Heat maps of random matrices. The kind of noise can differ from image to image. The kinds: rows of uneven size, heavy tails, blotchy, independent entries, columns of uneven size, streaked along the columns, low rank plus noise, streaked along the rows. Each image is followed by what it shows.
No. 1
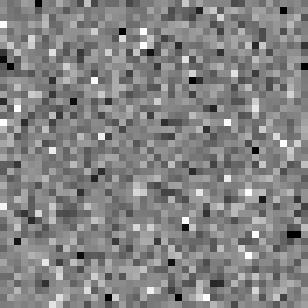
heavy tails
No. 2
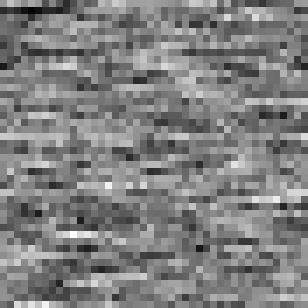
streaked along the rows
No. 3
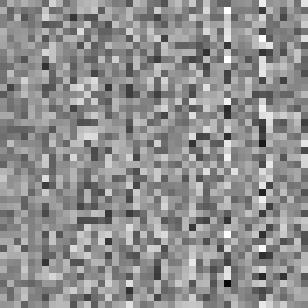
columns of uneven size
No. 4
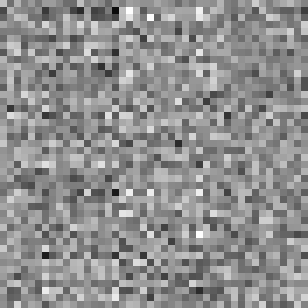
low rank plus noise
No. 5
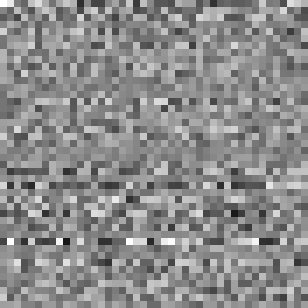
rows of uneven size
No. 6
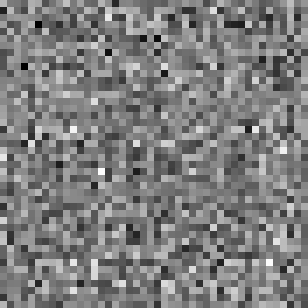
low rank plus noise
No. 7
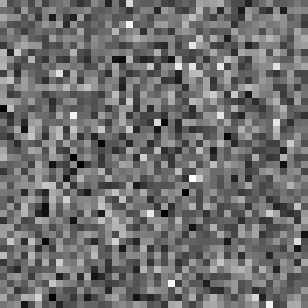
independent entries
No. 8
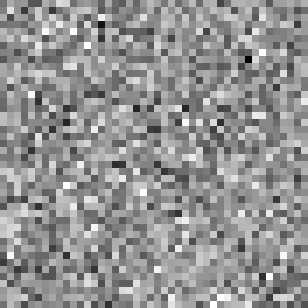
independent entries
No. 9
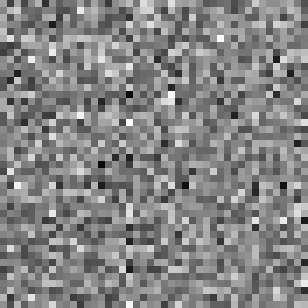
low rank plus noise
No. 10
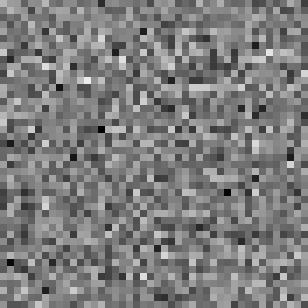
low rank plus noise
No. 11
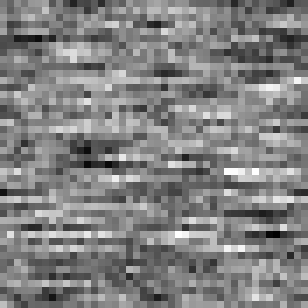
streaked along the rows
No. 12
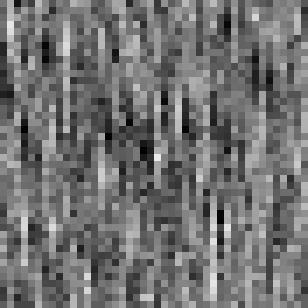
streaked along the columns
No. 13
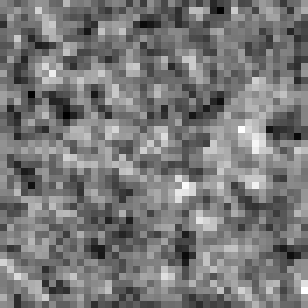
blotchy
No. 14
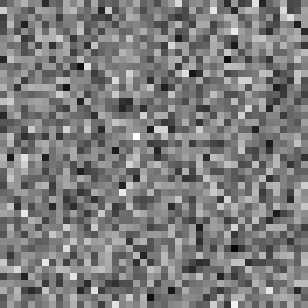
independent entries
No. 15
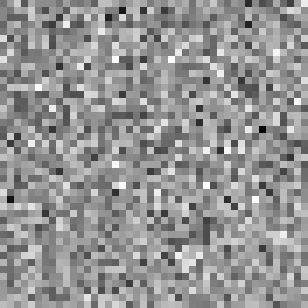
independent entries
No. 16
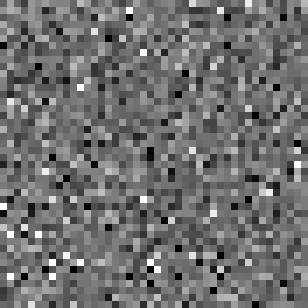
heavy tails
